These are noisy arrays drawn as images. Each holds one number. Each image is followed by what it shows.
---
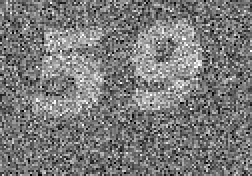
59
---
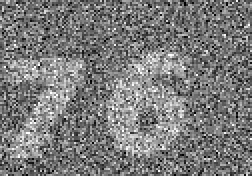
76
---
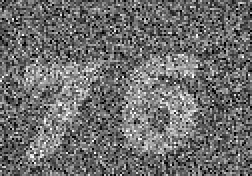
76
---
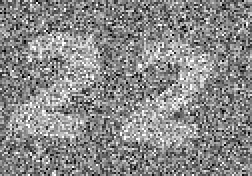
22
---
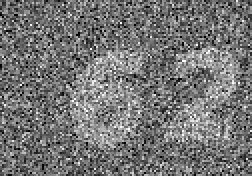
62
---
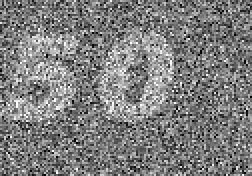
50
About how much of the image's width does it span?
two thirds
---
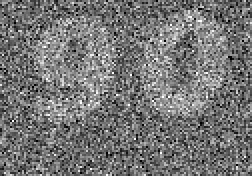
90
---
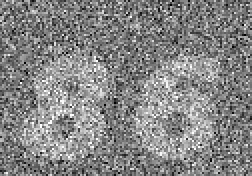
86
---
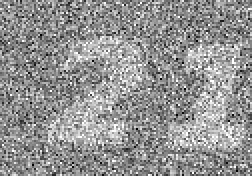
21
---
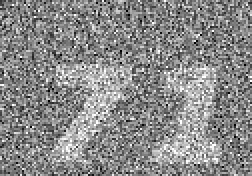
71
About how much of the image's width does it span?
two thirds
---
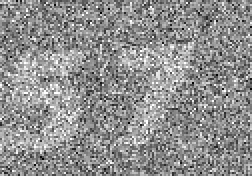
57
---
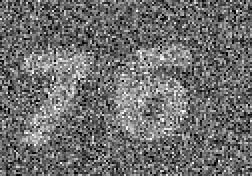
76
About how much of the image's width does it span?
two thirds
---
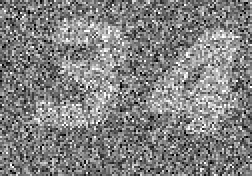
34
